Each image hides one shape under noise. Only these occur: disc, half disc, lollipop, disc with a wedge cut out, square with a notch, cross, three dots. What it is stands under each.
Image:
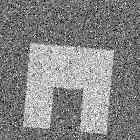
light square with a notch
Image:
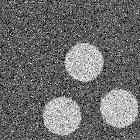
light three dots
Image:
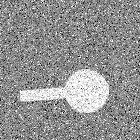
light lollipop
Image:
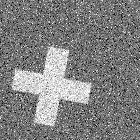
light cross
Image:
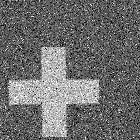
light cross
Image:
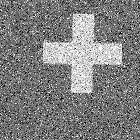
light cross
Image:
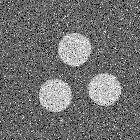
light three dots
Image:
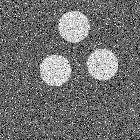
light three dots
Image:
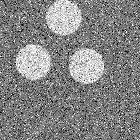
light three dots
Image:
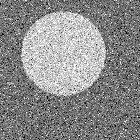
light disc
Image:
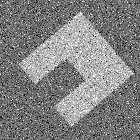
light square with a notch
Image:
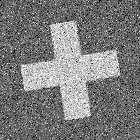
light cross
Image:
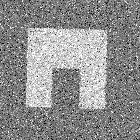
light square with a notch
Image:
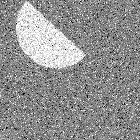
light half disc
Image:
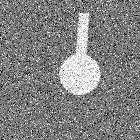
light lollipop
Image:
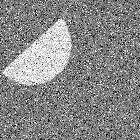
light half disc
